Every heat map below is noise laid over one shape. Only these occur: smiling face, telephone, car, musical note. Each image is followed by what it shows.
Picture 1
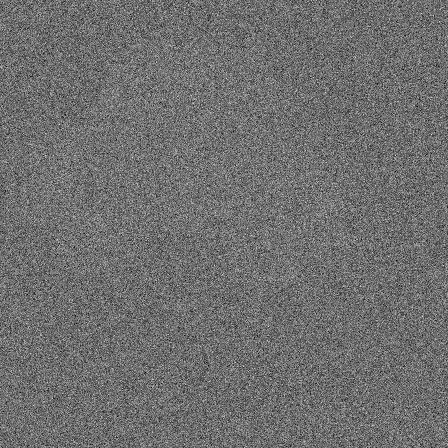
car
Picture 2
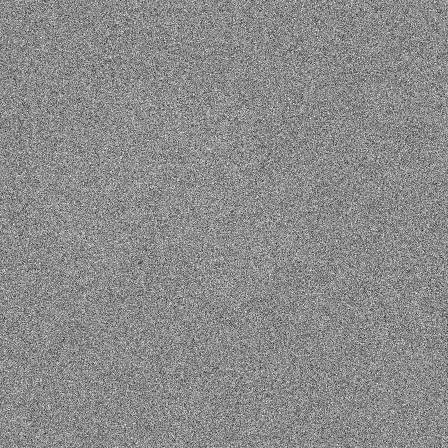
car
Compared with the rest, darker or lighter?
lighter
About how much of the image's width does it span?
two thirds
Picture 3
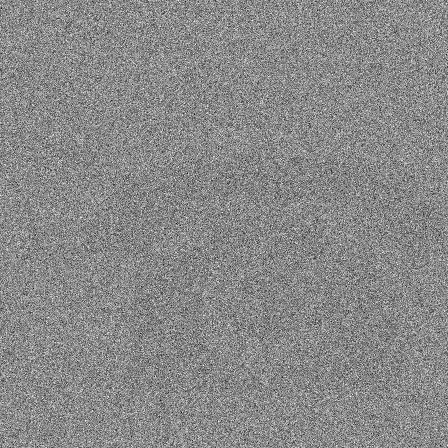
telephone
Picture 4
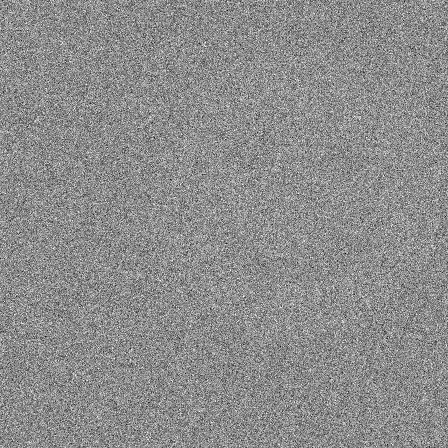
smiling face
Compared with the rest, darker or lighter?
lighter
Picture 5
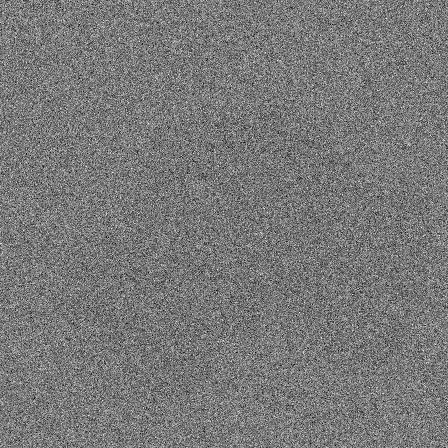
car
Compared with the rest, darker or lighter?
darker
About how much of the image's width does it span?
nearly all
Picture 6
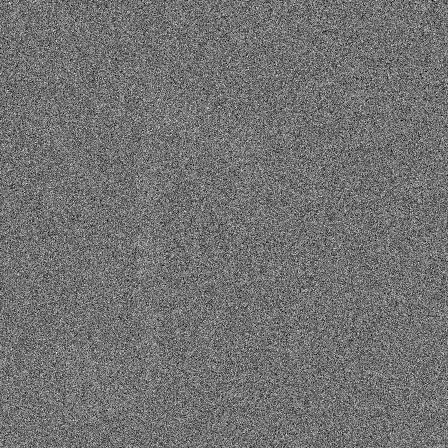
musical note
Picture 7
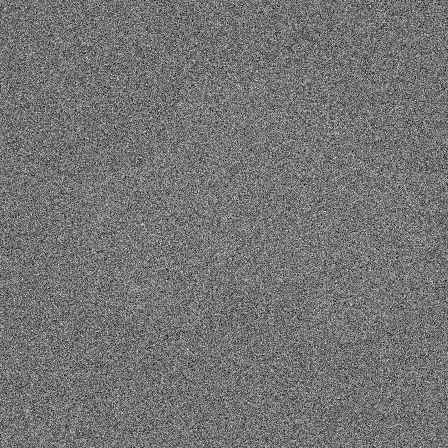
car
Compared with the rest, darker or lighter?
lighter
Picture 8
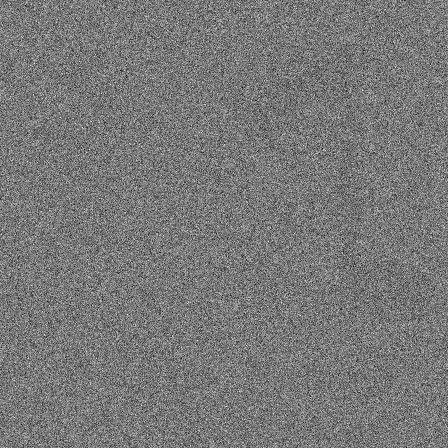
musical note
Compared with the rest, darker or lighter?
darker
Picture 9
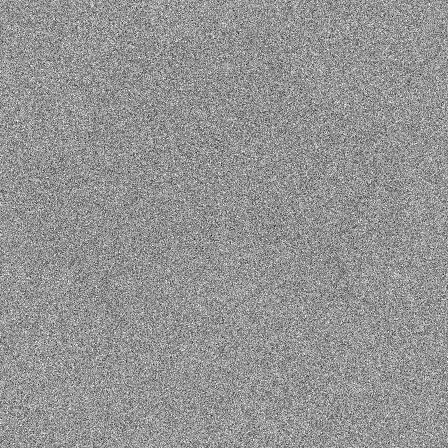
car
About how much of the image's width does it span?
nearly all
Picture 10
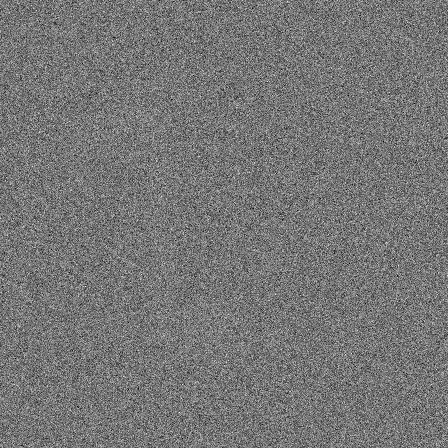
musical note
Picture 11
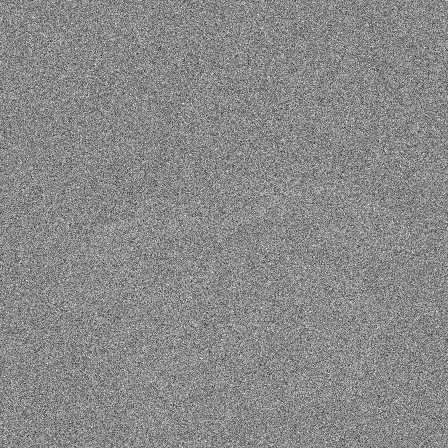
telephone
